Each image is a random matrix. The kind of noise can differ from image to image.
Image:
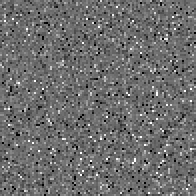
heavy tails
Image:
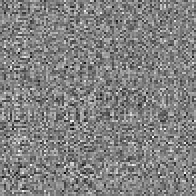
low rank plus noise
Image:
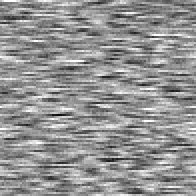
streaked along the rows
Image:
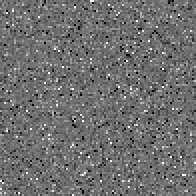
heavy tails
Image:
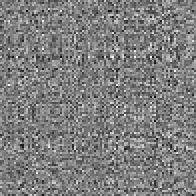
low rank plus noise
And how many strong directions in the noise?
five to eight
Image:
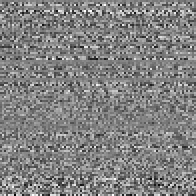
rows of uneven size
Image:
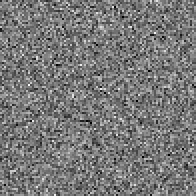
independent entries
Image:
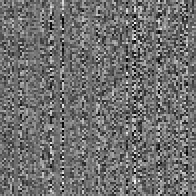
columns of uneven size
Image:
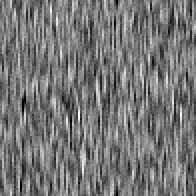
streaked along the columns
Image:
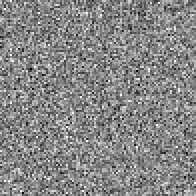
independent entries
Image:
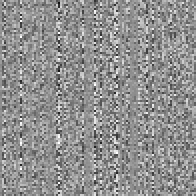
columns of uneven size
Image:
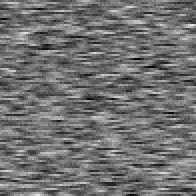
streaked along the rows
